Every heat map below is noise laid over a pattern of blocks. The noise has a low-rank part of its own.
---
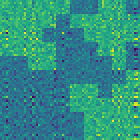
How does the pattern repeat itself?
mirrored about the diagonal from the bottom left
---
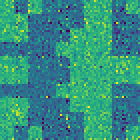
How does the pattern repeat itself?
top and bottom mirror each other
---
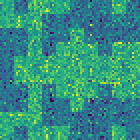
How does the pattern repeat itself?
top and bottom mirror each other
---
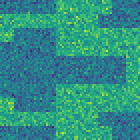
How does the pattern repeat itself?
top and bottom mirror each other
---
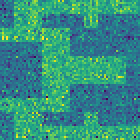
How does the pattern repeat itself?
top and bottom mirror each other
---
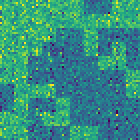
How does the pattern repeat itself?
mirrored about the diagonal from the top left
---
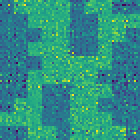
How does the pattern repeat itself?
the same after a half turn
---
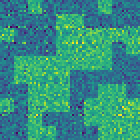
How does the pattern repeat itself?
mirrored about the diagonal from the top left
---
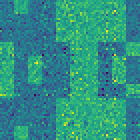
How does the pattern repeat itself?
top and bottom mirror each other
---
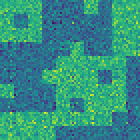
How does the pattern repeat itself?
mirrored about the diagonal from the top left
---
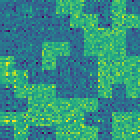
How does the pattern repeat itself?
mirrored about the diagonal from the top left
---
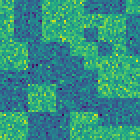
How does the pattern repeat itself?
mirrored about the diagonal from the bottom left
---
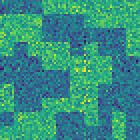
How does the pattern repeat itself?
no symmetry
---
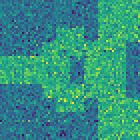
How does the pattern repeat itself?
top and bottom mirror each other
